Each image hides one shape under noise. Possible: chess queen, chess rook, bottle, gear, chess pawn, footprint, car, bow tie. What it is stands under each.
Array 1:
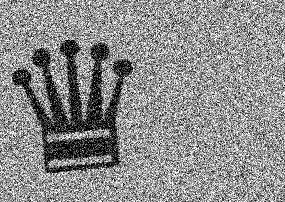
chess queen
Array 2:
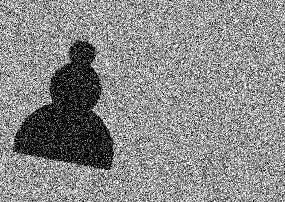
chess pawn
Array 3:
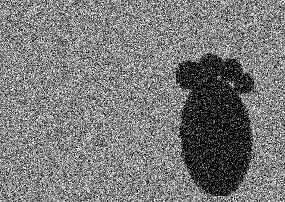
footprint
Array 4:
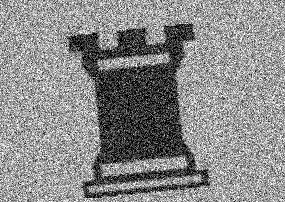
chess rook
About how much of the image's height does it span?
nearly all
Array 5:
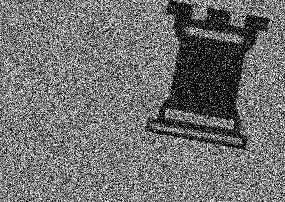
chess rook
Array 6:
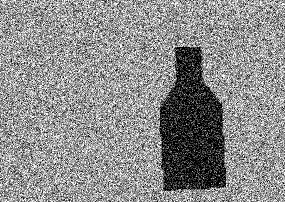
bottle
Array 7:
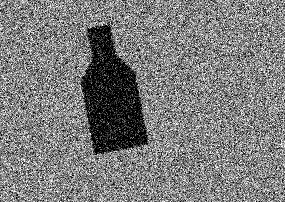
bottle
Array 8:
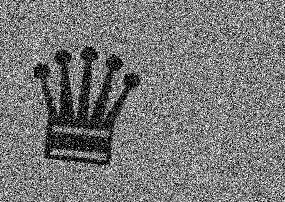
chess queen
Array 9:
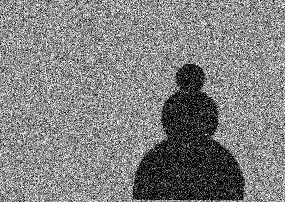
chess pawn
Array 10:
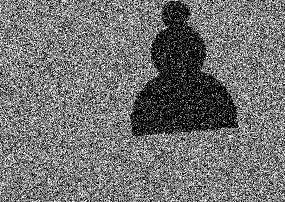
chess pawn
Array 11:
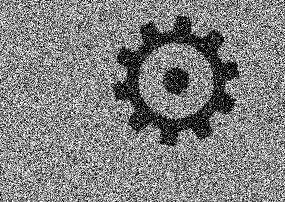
gear
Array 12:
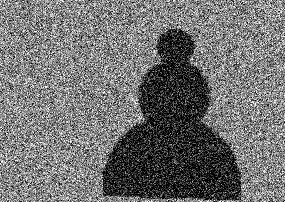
chess pawn
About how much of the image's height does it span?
nearly all
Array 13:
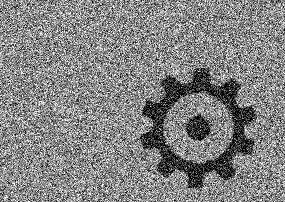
gear
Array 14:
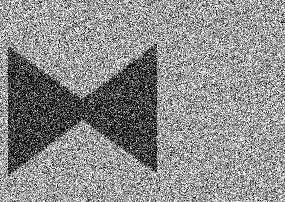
bow tie
